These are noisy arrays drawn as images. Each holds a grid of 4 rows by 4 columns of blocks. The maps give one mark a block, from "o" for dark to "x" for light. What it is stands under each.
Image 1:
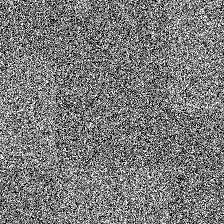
o o o x
x o o x
x o o o
o x x o
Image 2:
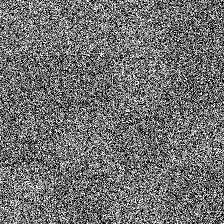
x x x o
o o x o
o x o x
x o x o
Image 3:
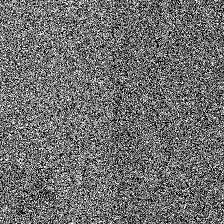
x x o o
x x o o
x x o o
o x o o
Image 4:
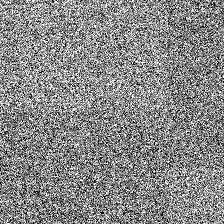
x x x o
x x x o
o o o o
o o o x
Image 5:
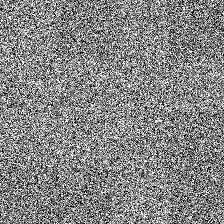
x o x o
x x x x
x x x o
o o x o
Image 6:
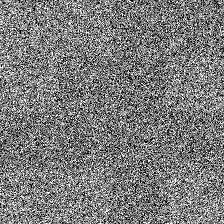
x x o o
x o o x
o o o o
x x o x
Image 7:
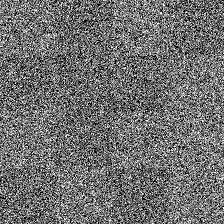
x o x o
o o o x
x o x x
o x o x
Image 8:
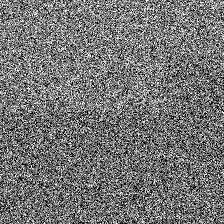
x x x x
x x x o
o o o o
o o o o
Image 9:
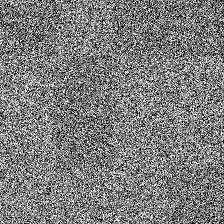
o x o o
x o x x
x o x x
x x x o
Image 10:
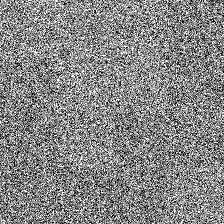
x x x o
o x x o
o x o o
o o o x
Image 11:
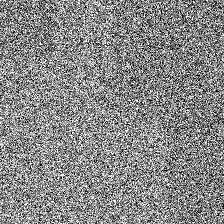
o x o o
x x o o
x x x o
x x x o
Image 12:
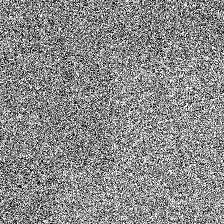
o o o o
o o x x
o o x x
o x x x
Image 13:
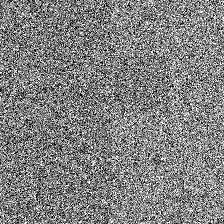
o o x x
o o o x
o o x x
o o x x
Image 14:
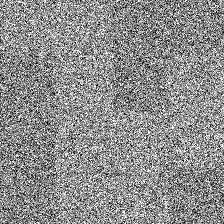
x x o o
o x o x
o x x x
o x x o
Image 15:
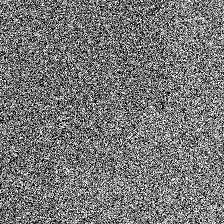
o o o x
o o o x
o o x x
o x x x
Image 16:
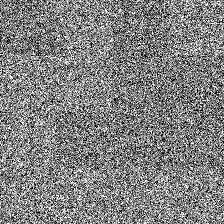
o x o x
x x o o
x o o o
x x x x
